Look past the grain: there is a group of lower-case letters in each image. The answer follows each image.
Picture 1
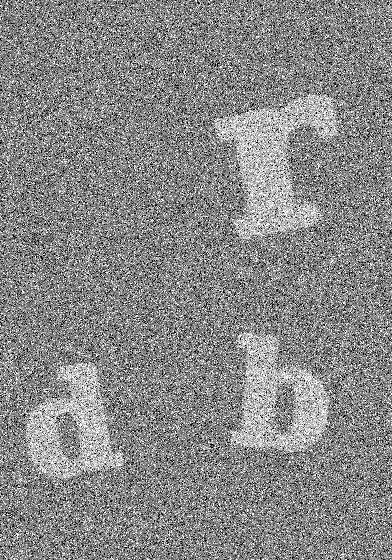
top right: r; bottom left: d; bottom right: b
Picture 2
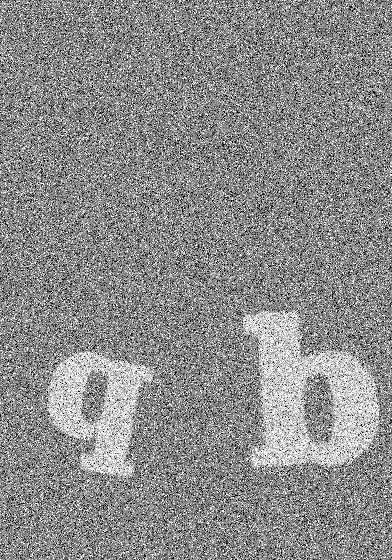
bottom left: q; bottom right: b
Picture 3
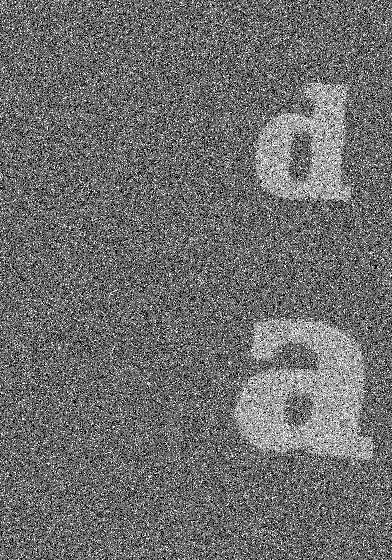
top right: d; bottom right: a
